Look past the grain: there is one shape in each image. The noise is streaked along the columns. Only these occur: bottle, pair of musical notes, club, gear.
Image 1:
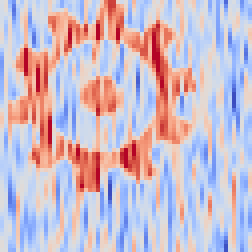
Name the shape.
gear
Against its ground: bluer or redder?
redder
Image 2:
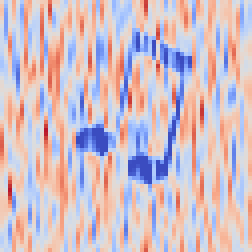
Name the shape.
pair of musical notes
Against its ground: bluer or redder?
bluer
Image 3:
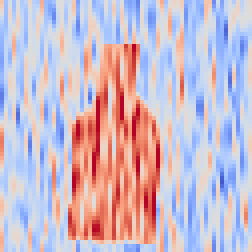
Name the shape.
bottle
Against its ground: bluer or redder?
redder
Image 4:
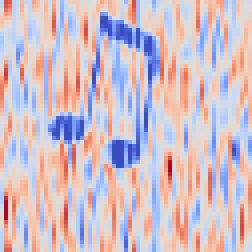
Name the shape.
pair of musical notes
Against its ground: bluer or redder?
bluer
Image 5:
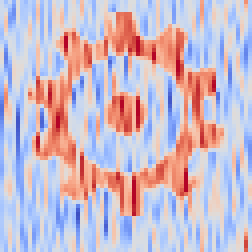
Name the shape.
gear
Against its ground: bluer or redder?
redder
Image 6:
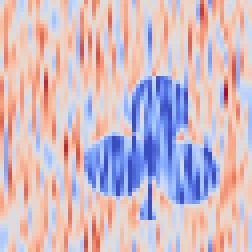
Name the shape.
club
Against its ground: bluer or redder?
bluer
